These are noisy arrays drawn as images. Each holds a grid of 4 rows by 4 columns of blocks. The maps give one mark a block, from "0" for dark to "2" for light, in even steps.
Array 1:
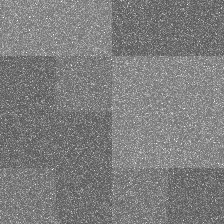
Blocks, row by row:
2 2 0 0
0 1 2 2
0 0 2 2
1 0 1 0
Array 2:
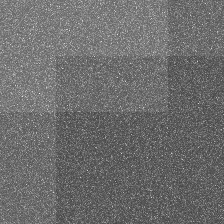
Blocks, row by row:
2 2 2 1
2 1 1 0
1 0 0 0
1 0 0 0
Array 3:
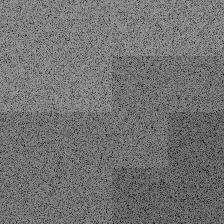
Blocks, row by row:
2 2 2 2
2 2 1 1
1 1 1 0
1 1 0 0
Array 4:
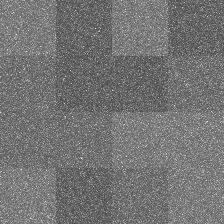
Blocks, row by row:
2 0 2 0
1 0 0 1
1 1 2 2
2 0 1 2
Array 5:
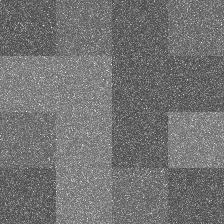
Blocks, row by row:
0 1 0 1
2 2 0 0
1 2 0 2
0 2 1 0
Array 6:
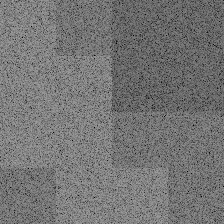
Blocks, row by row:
2 1 0 0
2 2 0 0
2 2 1 1
1 2 2 1
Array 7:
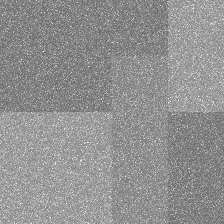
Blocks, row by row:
0 0 0 2
0 0 1 2
2 2 1 0
2 2 1 0
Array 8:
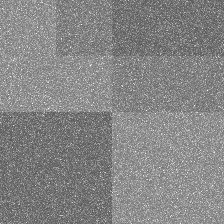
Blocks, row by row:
2 1 0 0
2 2 1 1
0 0 2 2
0 0 2 2
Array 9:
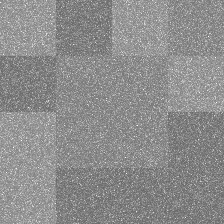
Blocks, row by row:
2 0 2 1
0 1 1 2
2 1 1 0
2 0 0 0
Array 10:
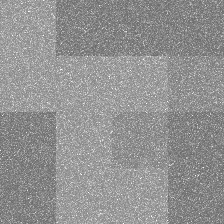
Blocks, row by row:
2 0 0 0
2 2 2 1
0 2 1 0
0 2 2 0
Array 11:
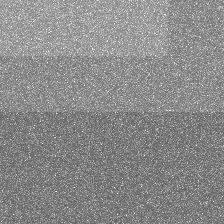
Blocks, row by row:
2 2 2 1
1 1 1 1
0 0 0 0
0 0 0 0
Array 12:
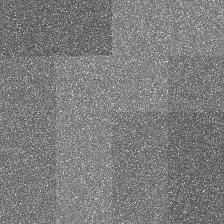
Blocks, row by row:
0 0 2 2
1 2 2 1
1 2 1 0
1 2 1 0
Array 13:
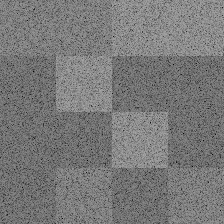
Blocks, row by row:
1 1 2 2
0 2 0 0
0 0 2 0
0 1 0 1
